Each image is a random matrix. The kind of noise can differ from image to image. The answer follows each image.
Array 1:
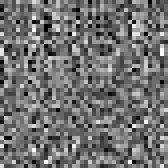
low rank plus noise
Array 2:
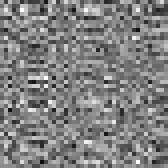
low rank plus noise
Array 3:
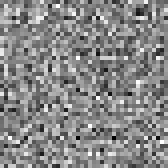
low rank plus noise
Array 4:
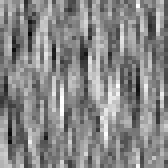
streaked along the columns
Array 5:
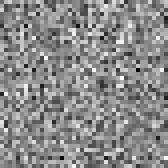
low rank plus noise
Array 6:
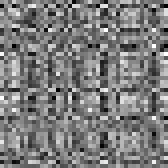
low rank plus noise
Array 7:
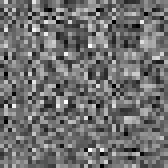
low rank plus noise
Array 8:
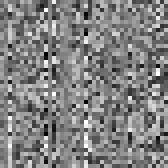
columns of uneven size
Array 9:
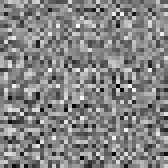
low rank plus noise
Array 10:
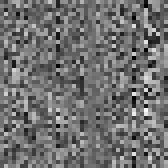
columns of uneven size
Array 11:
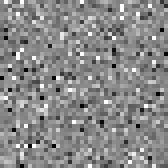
heavy tails
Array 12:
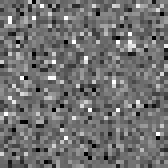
heavy tails
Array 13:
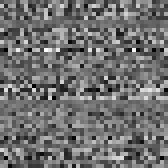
rows of uneven size
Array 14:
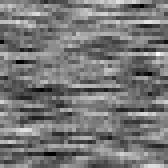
streaked along the rows
